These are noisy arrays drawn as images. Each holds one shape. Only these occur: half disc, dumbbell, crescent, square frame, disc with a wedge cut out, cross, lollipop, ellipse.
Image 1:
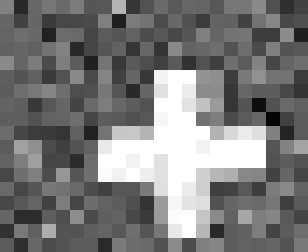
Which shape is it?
cross
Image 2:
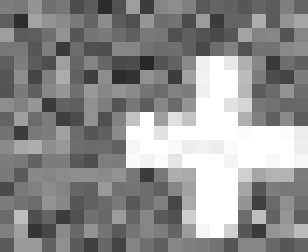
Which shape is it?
cross
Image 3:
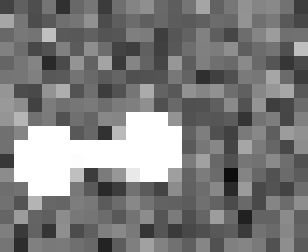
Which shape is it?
dumbbell
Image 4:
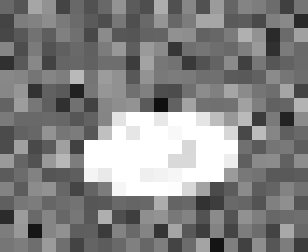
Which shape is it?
ellipse
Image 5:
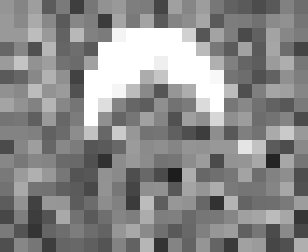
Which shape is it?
crescent
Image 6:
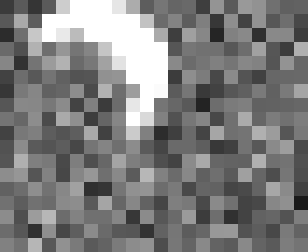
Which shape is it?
crescent
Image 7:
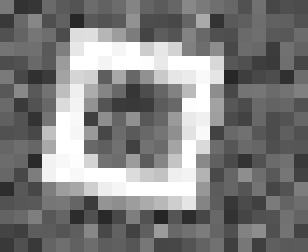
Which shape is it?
square frame
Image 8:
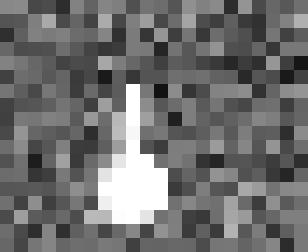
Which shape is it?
lollipop
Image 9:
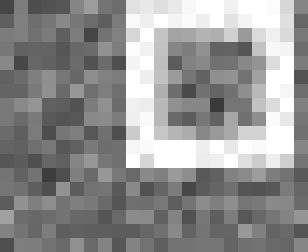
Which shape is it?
square frame
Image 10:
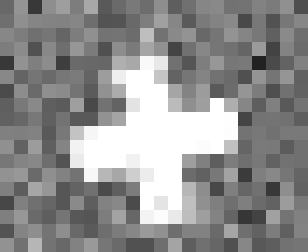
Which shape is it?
cross
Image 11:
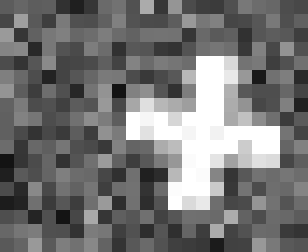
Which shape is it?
cross
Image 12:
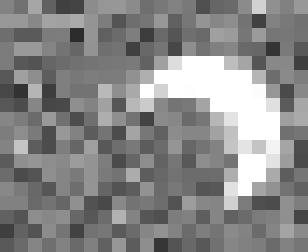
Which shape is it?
crescent
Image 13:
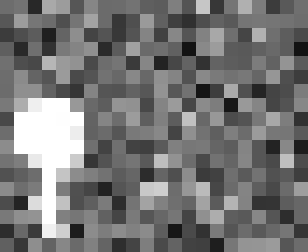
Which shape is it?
lollipop
